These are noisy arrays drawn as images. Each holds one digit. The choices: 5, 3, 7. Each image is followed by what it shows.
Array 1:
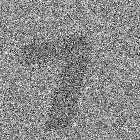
7
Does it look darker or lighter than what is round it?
darker
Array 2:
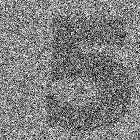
5
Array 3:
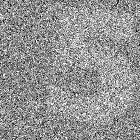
5
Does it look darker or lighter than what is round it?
lighter
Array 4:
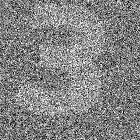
3
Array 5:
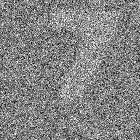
7
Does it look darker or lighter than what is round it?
lighter
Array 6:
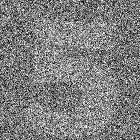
5
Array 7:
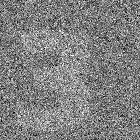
3
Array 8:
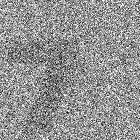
7
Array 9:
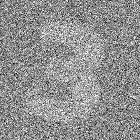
3
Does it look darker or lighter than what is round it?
lighter
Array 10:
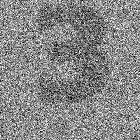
3
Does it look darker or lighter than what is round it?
darker
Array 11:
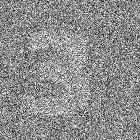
3
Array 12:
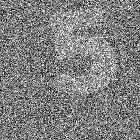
5
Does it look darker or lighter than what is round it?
lighter
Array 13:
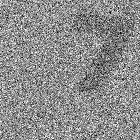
7
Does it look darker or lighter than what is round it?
darker
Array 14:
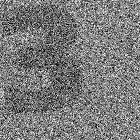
3
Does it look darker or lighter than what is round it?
darker
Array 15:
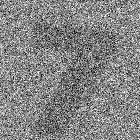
7
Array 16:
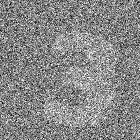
3
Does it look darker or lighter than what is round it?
lighter
